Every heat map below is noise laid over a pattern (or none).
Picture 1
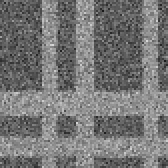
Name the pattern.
bands of rows crossing bands of columns
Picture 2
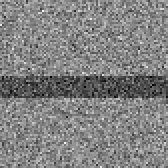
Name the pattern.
one band of rows
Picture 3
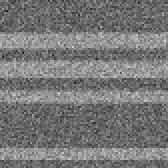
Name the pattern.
bands of rows
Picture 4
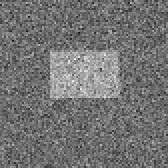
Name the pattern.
one block
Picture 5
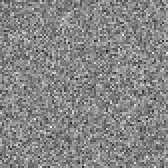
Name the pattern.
only noise
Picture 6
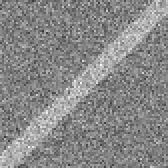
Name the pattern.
a diagonal band
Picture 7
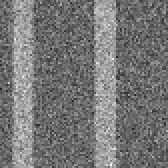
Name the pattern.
bands of columns
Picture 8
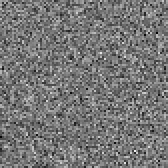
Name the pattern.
only noise
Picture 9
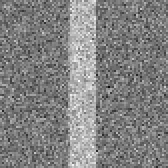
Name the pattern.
one band of columns
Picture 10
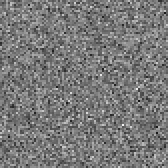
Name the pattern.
only noise
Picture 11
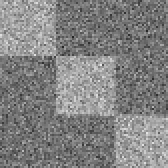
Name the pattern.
blocks along the diagonal
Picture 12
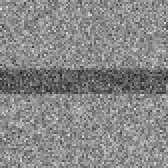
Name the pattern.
one band of rows
